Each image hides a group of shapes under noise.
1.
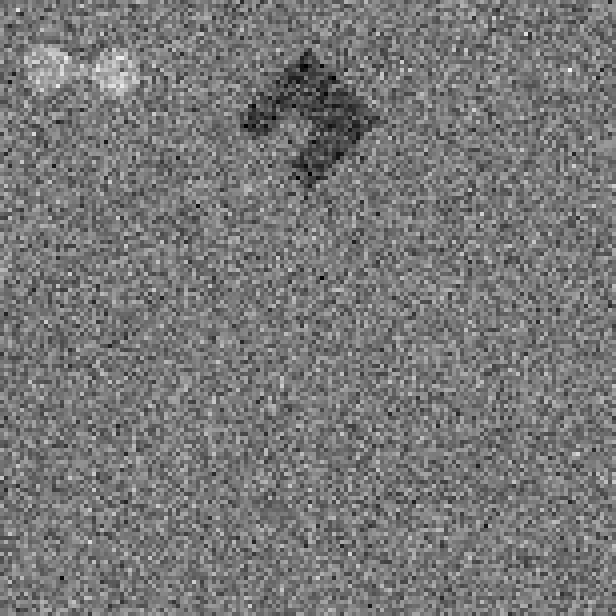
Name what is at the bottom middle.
nothing
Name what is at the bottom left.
nothing
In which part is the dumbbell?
top left
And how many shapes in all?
2
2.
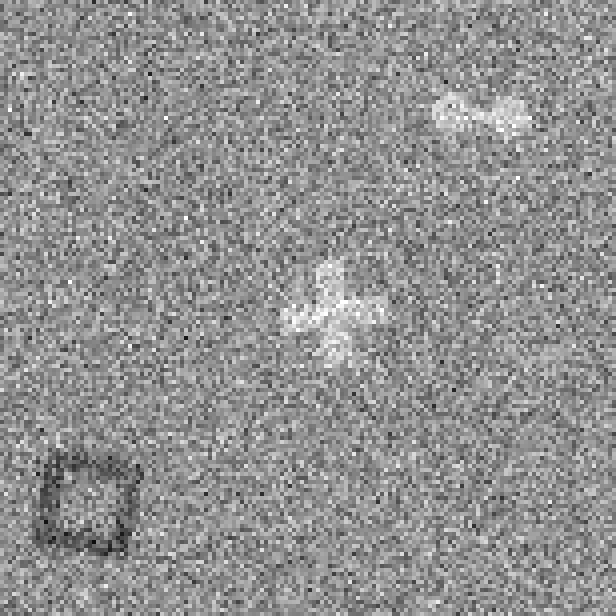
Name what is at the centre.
cross
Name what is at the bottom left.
square frame
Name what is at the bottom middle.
nothing
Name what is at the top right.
dumbbell
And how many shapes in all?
3
